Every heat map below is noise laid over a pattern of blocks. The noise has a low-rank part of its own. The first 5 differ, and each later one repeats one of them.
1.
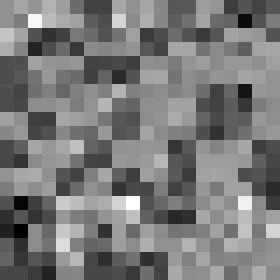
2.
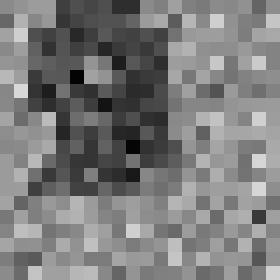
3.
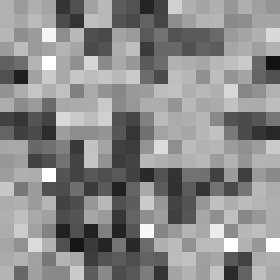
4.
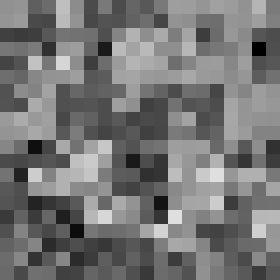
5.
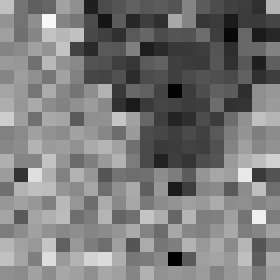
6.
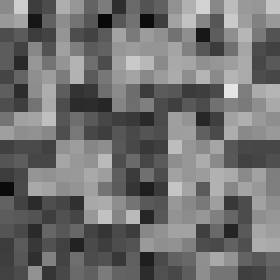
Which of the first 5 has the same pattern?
4
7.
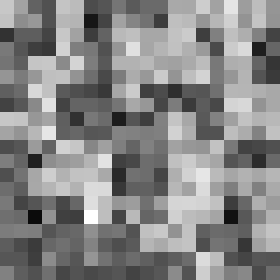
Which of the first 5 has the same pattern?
4
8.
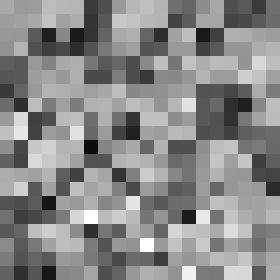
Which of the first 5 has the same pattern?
1
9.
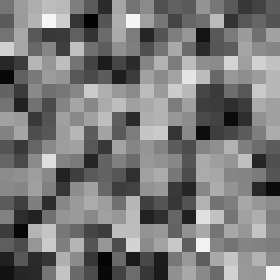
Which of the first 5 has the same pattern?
1
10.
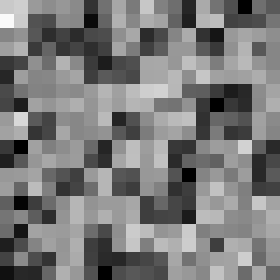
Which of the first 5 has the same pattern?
1
